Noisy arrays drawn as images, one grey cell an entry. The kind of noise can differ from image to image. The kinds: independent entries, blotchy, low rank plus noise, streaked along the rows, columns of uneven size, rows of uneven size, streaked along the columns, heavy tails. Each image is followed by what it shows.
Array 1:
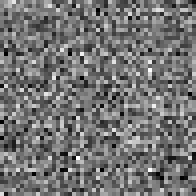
low rank plus noise
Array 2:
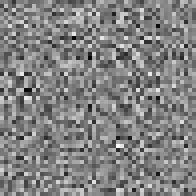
low rank plus noise
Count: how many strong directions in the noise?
three or four
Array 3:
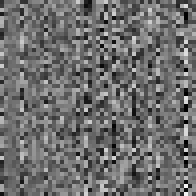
columns of uneven size
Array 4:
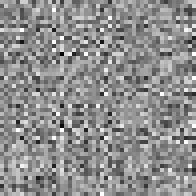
low rank plus noise
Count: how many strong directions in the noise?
three or four
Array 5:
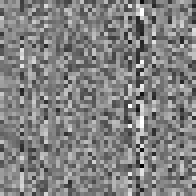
columns of uneven size
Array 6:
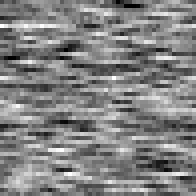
streaked along the rows
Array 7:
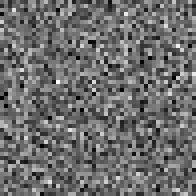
independent entries
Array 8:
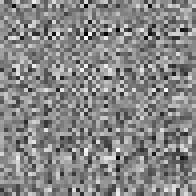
low rank plus noise
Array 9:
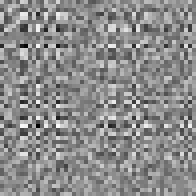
low rank plus noise
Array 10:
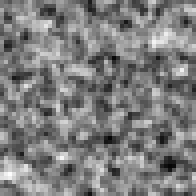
blotchy
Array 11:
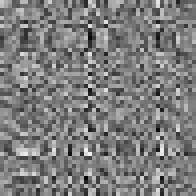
low rank plus noise
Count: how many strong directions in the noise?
two
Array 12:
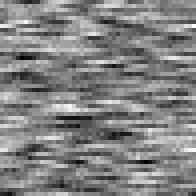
streaked along the rows
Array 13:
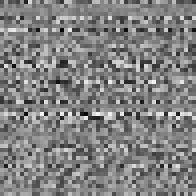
rows of uneven size
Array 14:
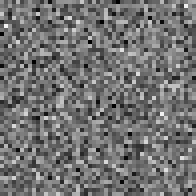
independent entries
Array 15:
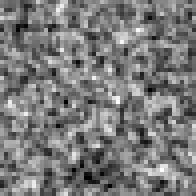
blotchy
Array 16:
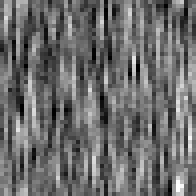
streaked along the columns
